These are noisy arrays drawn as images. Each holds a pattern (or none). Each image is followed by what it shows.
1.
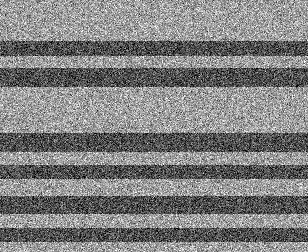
bands of rows
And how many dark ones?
6
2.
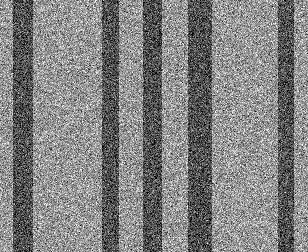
bands of columns
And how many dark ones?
5
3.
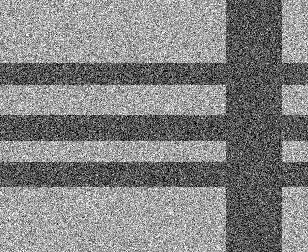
bands of rows crossing bands of columns
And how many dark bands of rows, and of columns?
3 and 1
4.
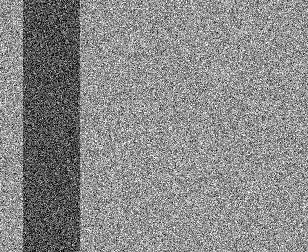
one band of columns
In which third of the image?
left
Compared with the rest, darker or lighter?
darker
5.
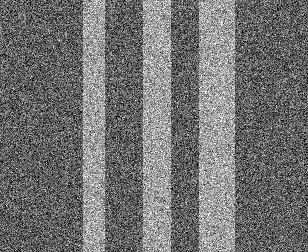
bands of columns
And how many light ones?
3
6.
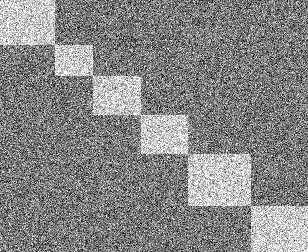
blocks along the diagonal
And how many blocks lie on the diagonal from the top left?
6
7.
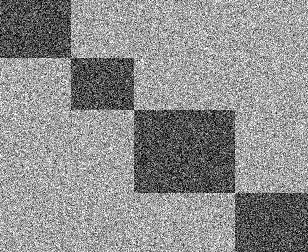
blocks along the diagonal
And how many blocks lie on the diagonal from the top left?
4
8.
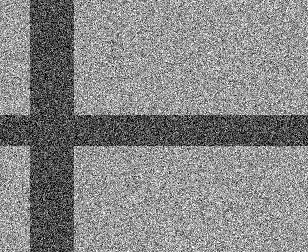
bands of rows crossing bands of columns
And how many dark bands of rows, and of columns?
1 and 1
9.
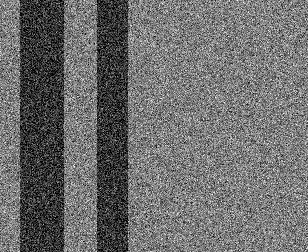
bands of columns
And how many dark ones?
2
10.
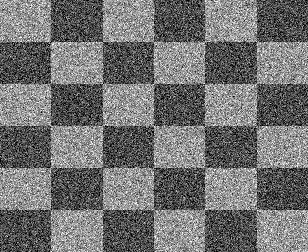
a checkerboard
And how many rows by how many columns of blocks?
6 by 6
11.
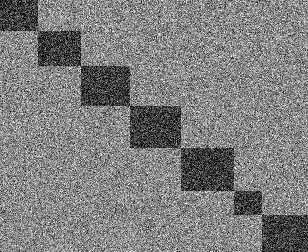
blocks along the diagonal
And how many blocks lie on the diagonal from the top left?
7
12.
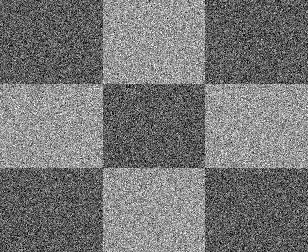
a checkerboard
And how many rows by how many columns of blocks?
3 by 3
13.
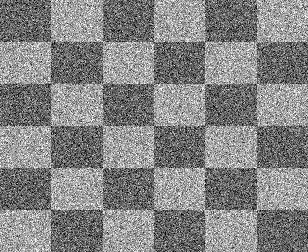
a checkerboard
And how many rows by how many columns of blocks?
6 by 6
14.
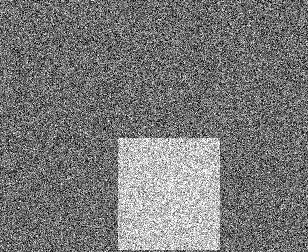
one block
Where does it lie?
bottom middle
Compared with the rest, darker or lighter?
lighter
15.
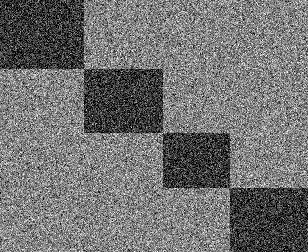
blocks along the diagonal
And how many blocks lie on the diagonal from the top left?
4
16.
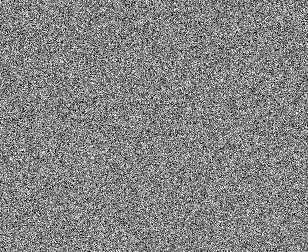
only noise
